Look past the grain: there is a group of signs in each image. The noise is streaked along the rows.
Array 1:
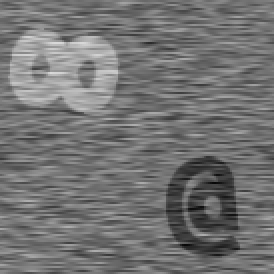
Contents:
top left: light infinity sign; bottom right: dark at sign
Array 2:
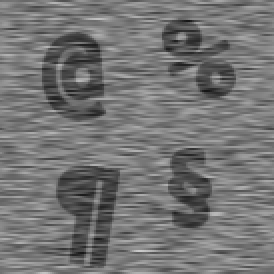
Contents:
top left: dark at sign; top right: dark percent sign; bottom left: dark pilcrow; bottom right: dark section sign
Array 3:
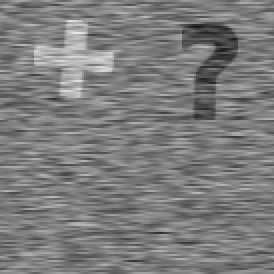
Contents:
top left: light plus sign; top right: dark question mark
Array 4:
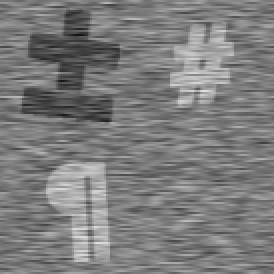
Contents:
top left: dark plus-minus sign; top right: light hash sign; bottom left: light pilcrow
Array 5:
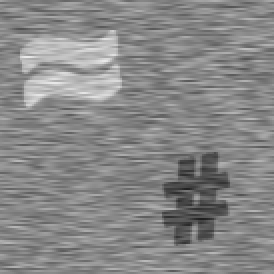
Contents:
top left: light approximately sign; bottom right: dark hash sign
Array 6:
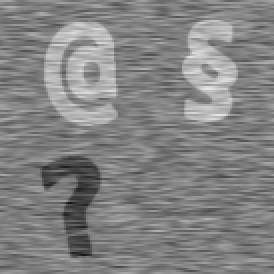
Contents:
top left: light at sign; top right: light section sign; bottom left: dark question mark
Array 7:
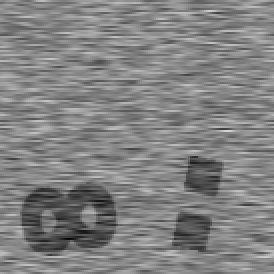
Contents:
bottom left: dark infinity sign; bottom right: dark colon
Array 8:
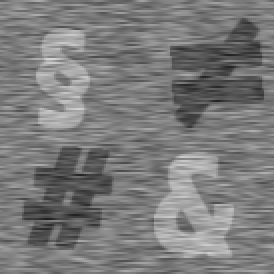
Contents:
top left: light section sign; top right: dark not-equal sign; bottom left: dark hash sign; bottom right: light ampersand
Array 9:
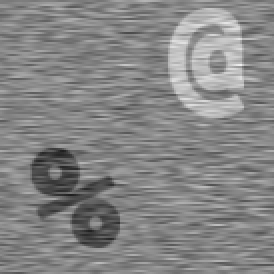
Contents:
top right: light at sign; bottom left: dark percent sign
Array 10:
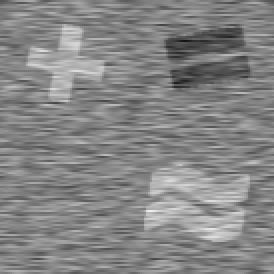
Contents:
top left: light plus sign; top right: dark equals sign; bottom right: light approximately sign
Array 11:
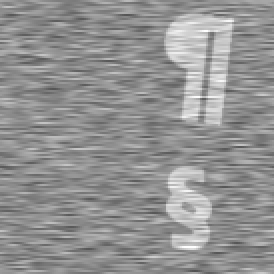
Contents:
top right: light pilcrow; bottom right: light section sign
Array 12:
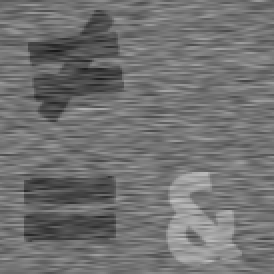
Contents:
top left: dark not-equal sign; bottom left: dark equals sign; bottom right: light ampersand
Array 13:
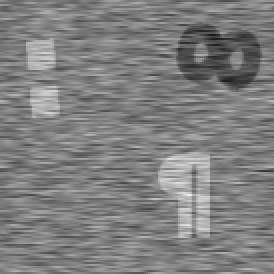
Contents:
top left: light colon; top right: dark infinity sign; bottom right: light pilcrow
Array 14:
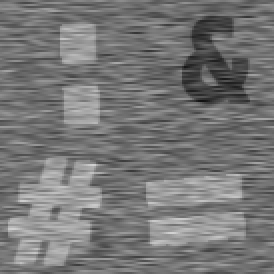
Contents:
top left: light colon; top right: dark ampersand; bottom left: light hash sign; bottom right: light equals sign
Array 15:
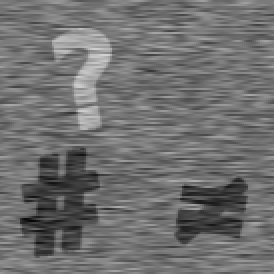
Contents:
top left: light question mark; bottom left: dark hash sign; bottom right: dark not-equal sign
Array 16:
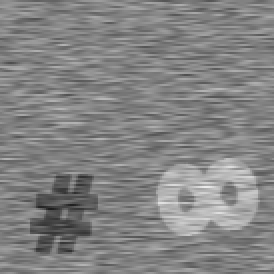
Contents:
bottom left: dark hash sign; bottom right: light infinity sign
